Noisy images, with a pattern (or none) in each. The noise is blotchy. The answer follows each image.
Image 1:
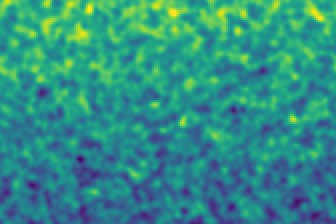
a smooth slope
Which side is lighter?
top
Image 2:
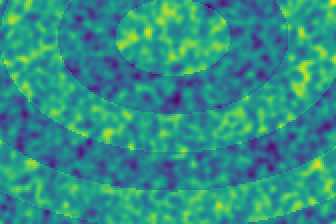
rings round one point
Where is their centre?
top middle
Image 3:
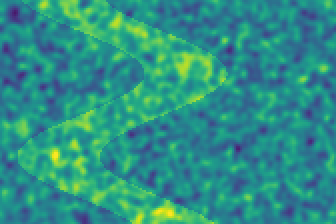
a wavy band
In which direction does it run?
top to bottom
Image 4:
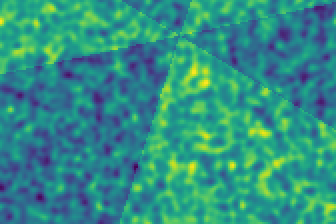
spokes from one point
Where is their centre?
top middle
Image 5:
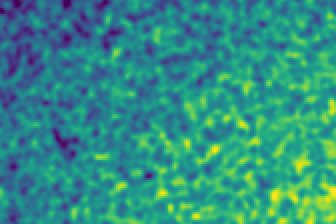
a smooth slope
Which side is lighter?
bottom right
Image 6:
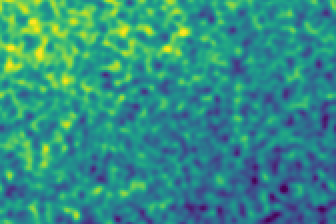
a smooth slope
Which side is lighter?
top left
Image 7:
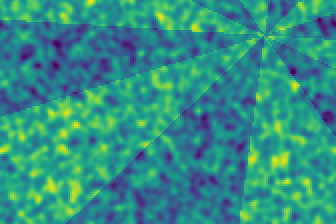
spokes from one point
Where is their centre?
top right
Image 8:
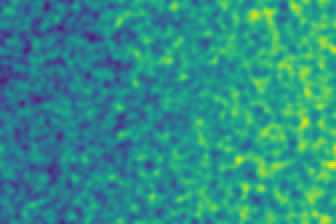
a smooth slope
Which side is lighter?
right
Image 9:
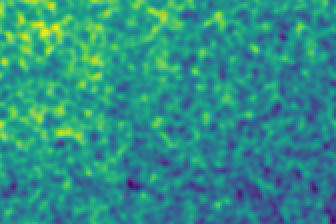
a smooth slope
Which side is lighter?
top left
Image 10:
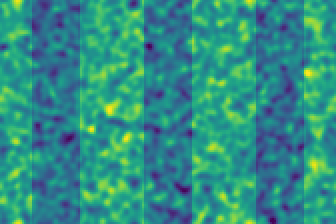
vertical stripes
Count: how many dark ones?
3
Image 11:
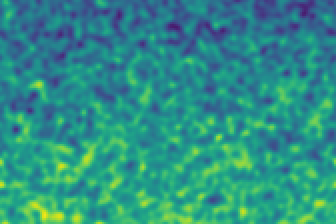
a smooth slope
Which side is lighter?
bottom
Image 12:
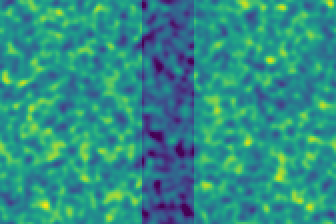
one vertical stripe
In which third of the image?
middle
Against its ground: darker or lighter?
darker
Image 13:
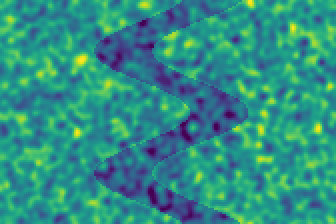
a wavy band
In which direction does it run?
top to bottom
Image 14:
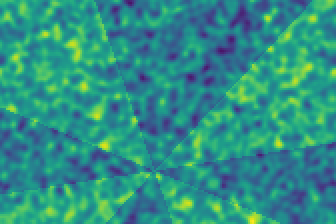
spokes from one point
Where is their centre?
bottom middle
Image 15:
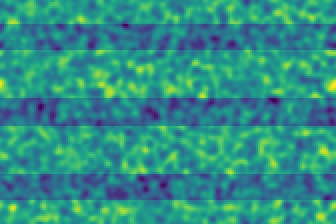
horizontal stripes
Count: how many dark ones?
3
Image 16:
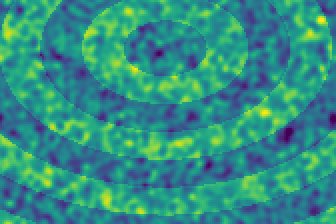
rings round one point
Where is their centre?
top middle
